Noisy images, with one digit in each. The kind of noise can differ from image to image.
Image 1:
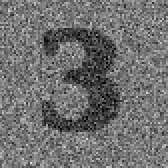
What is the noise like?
independent entries
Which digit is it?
3
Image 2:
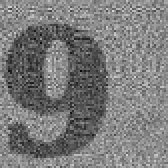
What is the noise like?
low rank plus noise
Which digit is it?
9
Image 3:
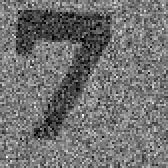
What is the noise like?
independent entries
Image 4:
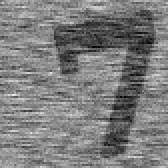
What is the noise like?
streaked along the rows
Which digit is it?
7
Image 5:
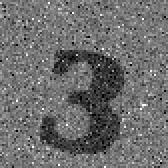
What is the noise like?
heavy tails
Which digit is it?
3
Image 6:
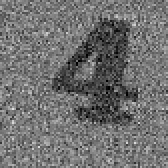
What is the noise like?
low rank plus noise
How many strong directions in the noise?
five to eight
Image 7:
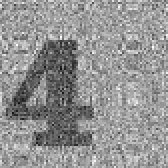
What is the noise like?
low rank plus noise
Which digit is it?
4
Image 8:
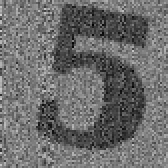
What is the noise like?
columns of uneven size
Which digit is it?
5
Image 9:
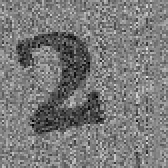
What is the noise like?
columns of uneven size
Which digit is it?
2
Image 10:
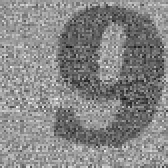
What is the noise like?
rows of uneven size
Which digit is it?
9
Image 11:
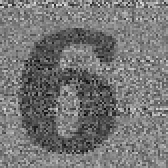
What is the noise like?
rows of uneven size
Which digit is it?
6
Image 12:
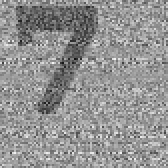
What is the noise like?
rows of uneven size
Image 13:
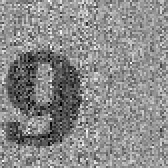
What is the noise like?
columns of uneven size
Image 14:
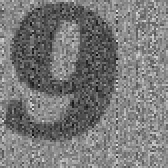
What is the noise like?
columns of uneven size
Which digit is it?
9
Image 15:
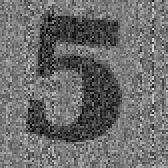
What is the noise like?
columns of uneven size
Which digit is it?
5
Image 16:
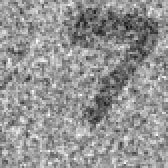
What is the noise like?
blotchy
